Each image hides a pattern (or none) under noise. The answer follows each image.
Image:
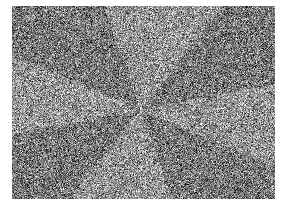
spokes from one point
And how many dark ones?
4
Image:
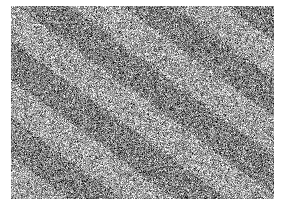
diagonal stripes
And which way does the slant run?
top left to bottom right
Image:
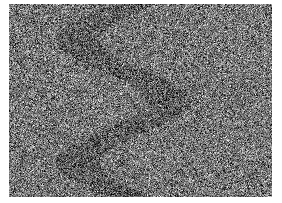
a wavy band
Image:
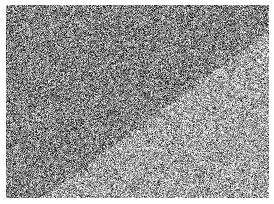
a sharp edge
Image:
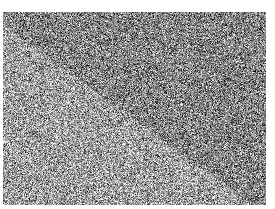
a sharp edge
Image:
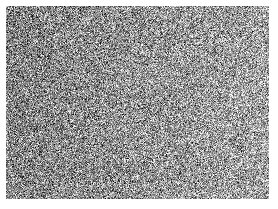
a smooth slope
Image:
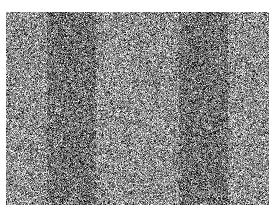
vertical stripes
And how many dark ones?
2
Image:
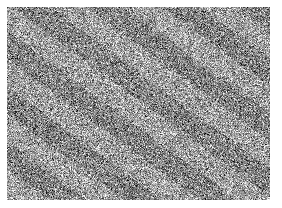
diagonal stripes
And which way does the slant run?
top left to bottom right
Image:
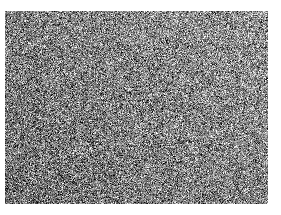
a smooth slope
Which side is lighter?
top right
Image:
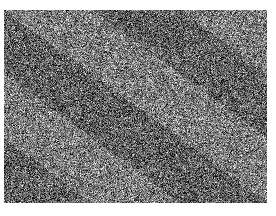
diagonal stripes
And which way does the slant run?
top left to bottom right
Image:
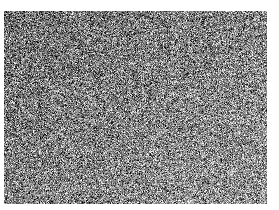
a smooth slope
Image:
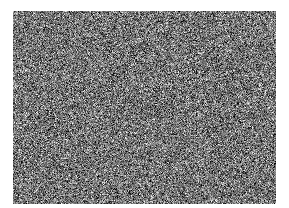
only noise
